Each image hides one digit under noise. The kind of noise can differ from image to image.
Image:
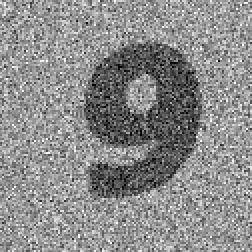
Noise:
independent entries
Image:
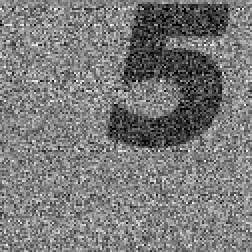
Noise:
rows of uneven size
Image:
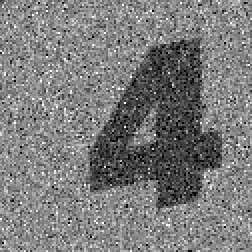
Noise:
heavy tails
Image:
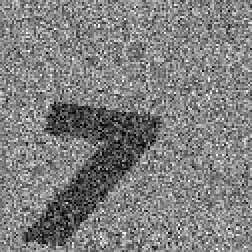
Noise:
low rank plus noise
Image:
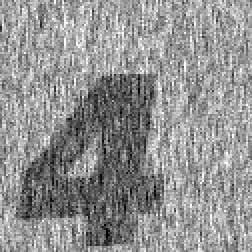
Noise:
streaked along the columns
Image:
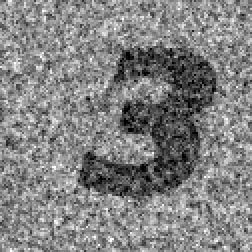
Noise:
blotchy
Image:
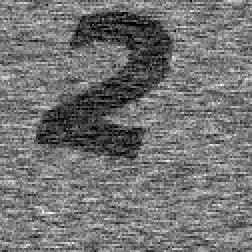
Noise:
streaked along the rows
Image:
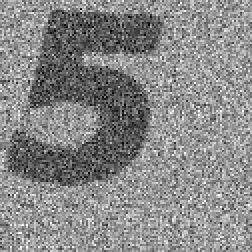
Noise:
low rank plus noise
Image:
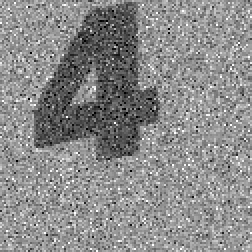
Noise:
heavy tails
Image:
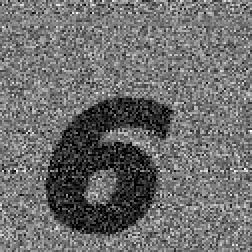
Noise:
rows of uneven size
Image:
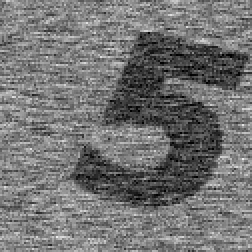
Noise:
streaked along the rows
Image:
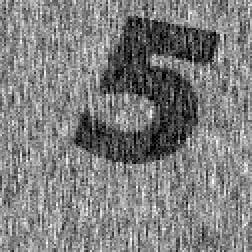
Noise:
streaked along the columns
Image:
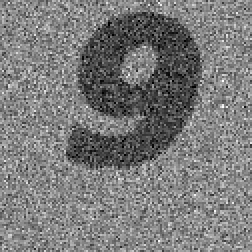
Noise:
low rank plus noise
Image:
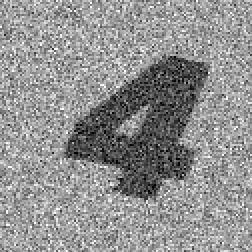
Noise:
independent entries
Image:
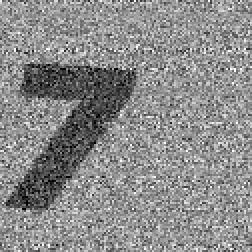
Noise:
rows of uneven size
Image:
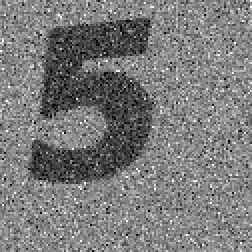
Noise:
heavy tails
